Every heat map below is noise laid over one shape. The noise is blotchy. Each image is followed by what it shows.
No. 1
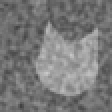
cat's head
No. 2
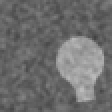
light bulb
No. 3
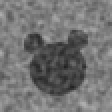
bear's head
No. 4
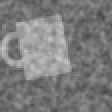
cup
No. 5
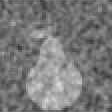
pear
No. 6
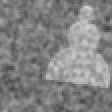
chess pawn
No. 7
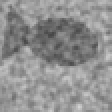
fish
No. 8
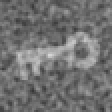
key
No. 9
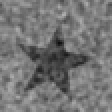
star
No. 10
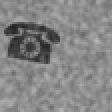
telephone
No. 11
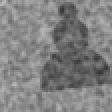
chess pawn
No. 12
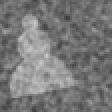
chess pawn
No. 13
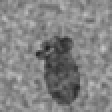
footprint
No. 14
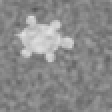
turtle
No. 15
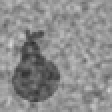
pear
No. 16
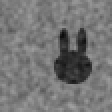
rabbit's head
